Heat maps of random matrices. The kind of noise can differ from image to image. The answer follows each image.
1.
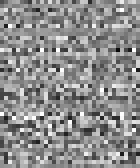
rows of uneven size
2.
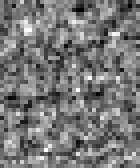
blotchy
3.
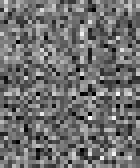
low rank plus noise
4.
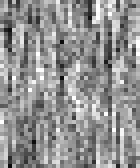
streaked along the columns
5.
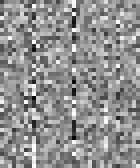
columns of uneven size
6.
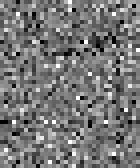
heavy tails
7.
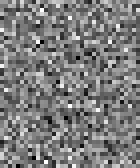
independent entries
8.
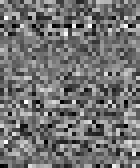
rows of uneven size
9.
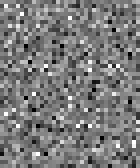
heavy tails
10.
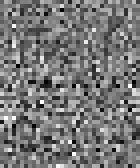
low rank plus noise
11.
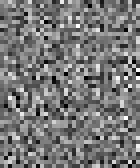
low rank plus noise
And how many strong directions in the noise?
five to eight
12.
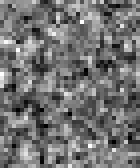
blotchy
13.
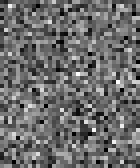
independent entries
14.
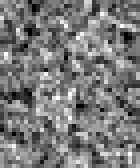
blotchy
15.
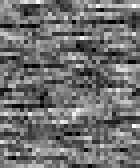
streaked along the rows
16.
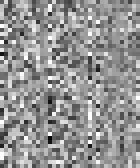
columns of uneven size
